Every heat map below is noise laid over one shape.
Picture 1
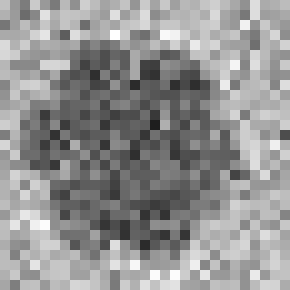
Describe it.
dark flower
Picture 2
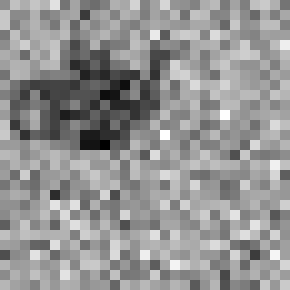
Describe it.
dark teapot
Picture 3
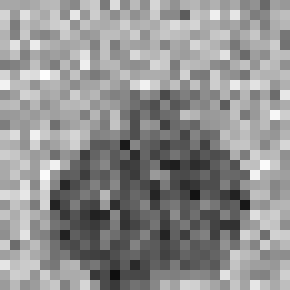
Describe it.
dark apple
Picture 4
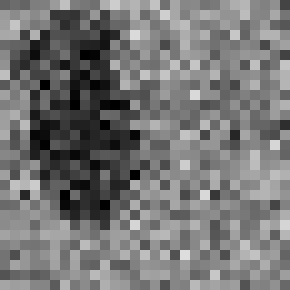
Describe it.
dark footprint
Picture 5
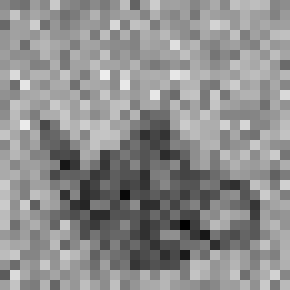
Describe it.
dark teapot
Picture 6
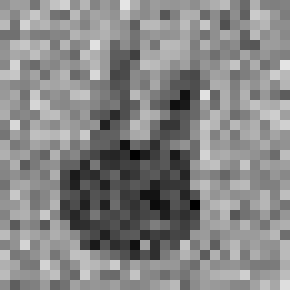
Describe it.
dark rabbit's head
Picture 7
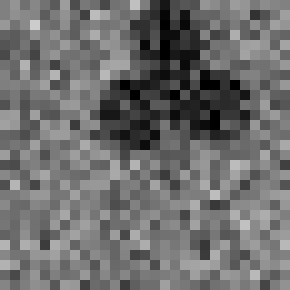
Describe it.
dark club
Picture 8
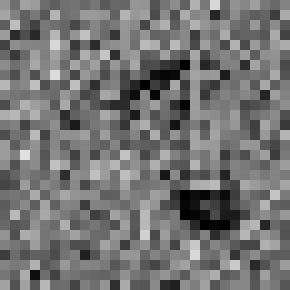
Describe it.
dark musical note
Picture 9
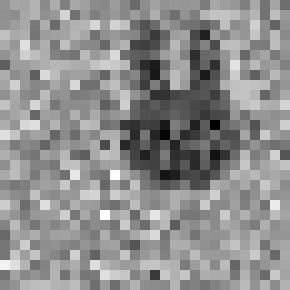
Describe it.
dark rabbit's head
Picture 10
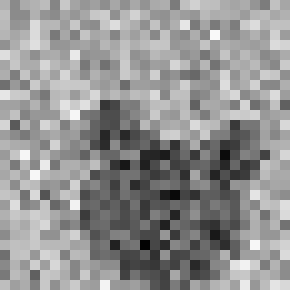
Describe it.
dark bear's head
